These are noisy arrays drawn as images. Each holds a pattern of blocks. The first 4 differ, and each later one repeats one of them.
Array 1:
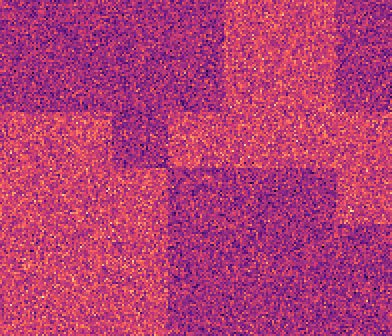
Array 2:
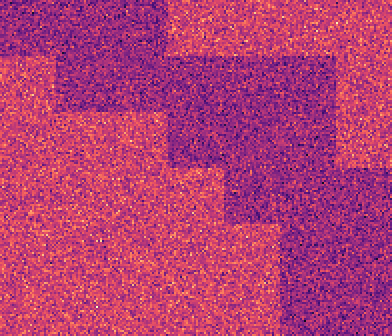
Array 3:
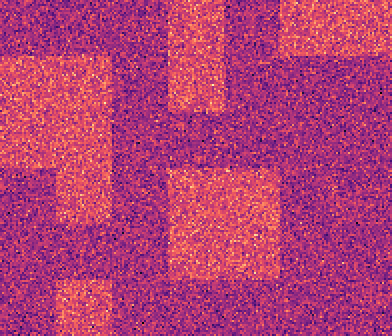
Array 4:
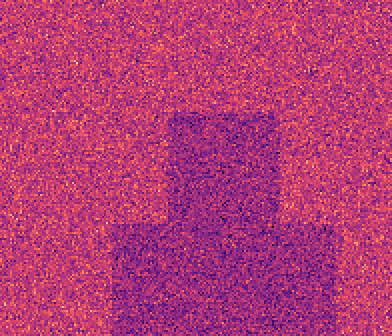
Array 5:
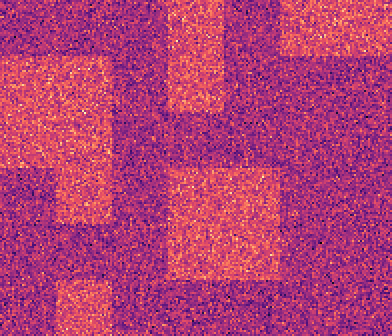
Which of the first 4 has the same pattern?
3
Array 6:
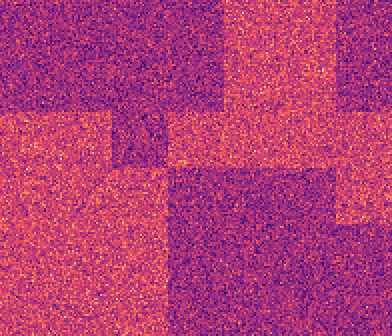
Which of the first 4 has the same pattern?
1
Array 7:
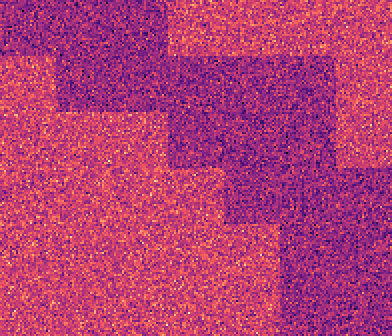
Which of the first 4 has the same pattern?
2
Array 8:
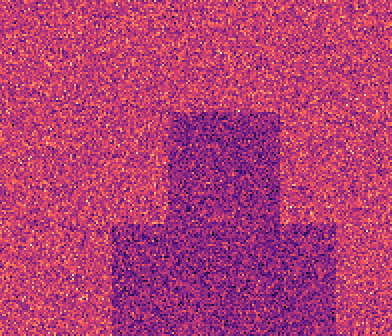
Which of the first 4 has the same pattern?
4
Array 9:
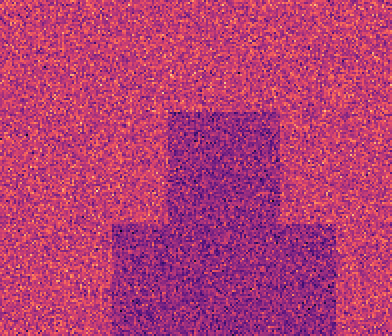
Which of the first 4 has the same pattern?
4
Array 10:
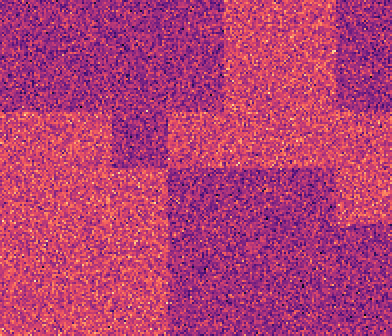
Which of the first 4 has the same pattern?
1
